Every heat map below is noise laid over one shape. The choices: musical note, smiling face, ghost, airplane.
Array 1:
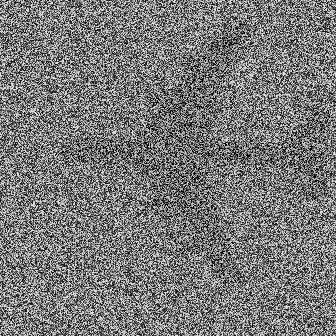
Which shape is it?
airplane
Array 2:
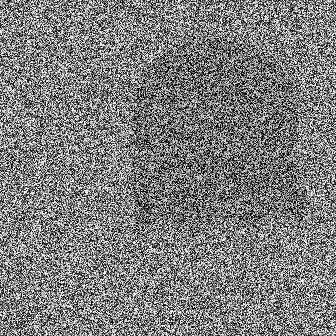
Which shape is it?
ghost
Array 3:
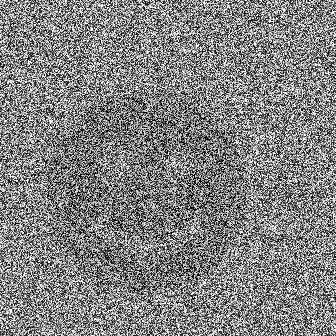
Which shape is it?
smiling face
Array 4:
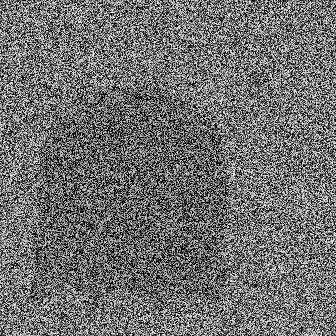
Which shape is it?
ghost
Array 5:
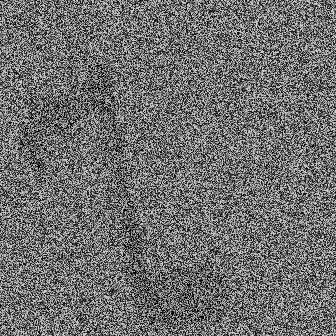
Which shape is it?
musical note
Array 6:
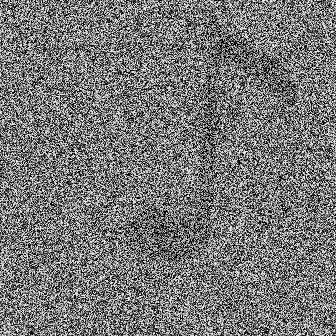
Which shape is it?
musical note
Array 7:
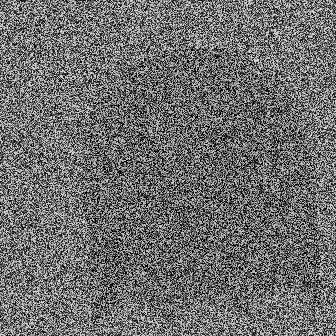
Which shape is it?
ghost
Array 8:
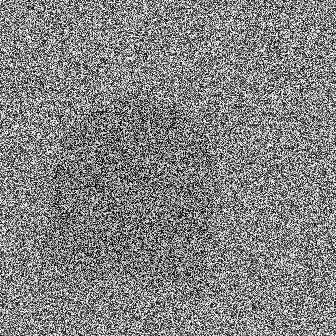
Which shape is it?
ghost
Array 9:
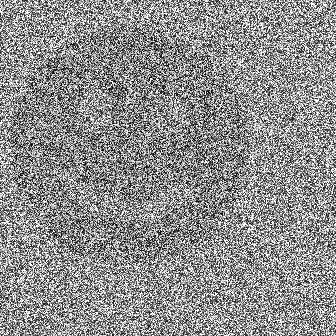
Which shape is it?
smiling face
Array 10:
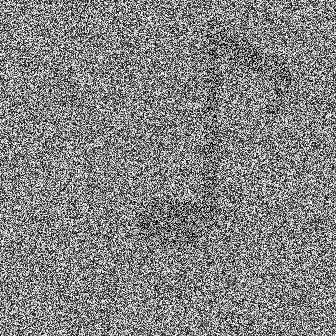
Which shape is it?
musical note
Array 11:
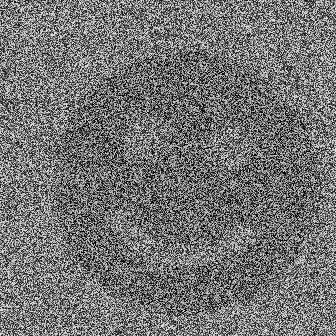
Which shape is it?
smiling face
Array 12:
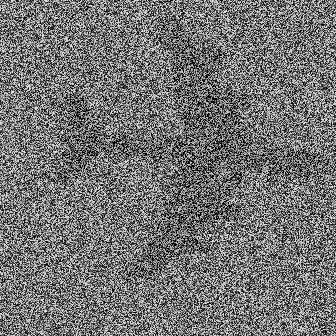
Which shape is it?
airplane
